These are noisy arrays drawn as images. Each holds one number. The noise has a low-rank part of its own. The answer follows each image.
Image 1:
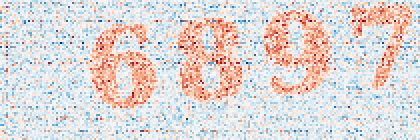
6897
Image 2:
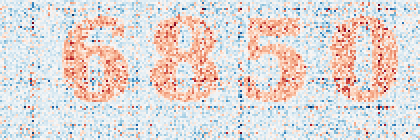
6850
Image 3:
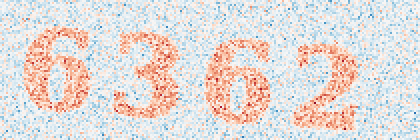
6362
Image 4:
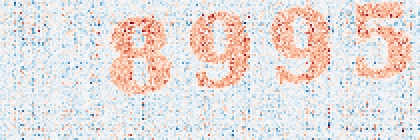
8995
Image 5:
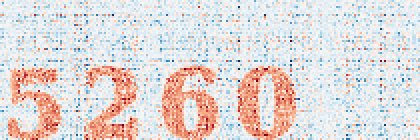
5260
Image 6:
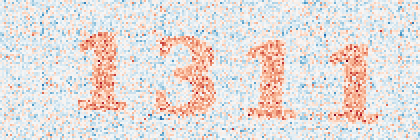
1311
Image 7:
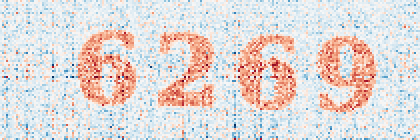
6269
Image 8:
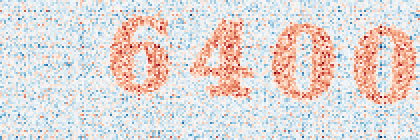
6400
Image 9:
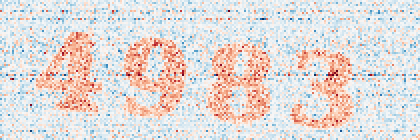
4983
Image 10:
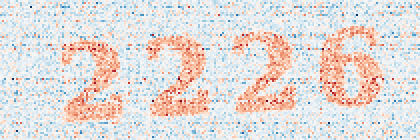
2226
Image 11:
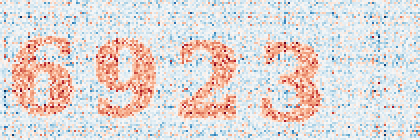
6923
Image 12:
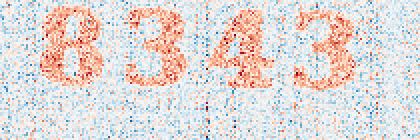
8343
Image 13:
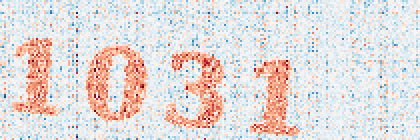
1031
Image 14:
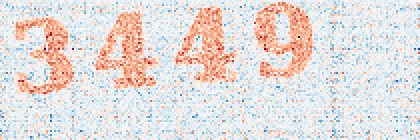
3449
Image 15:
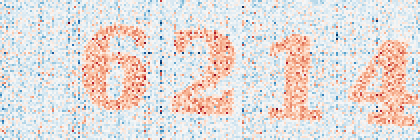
6214
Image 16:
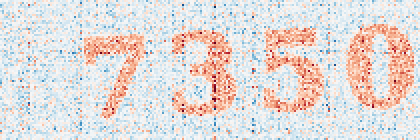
7350
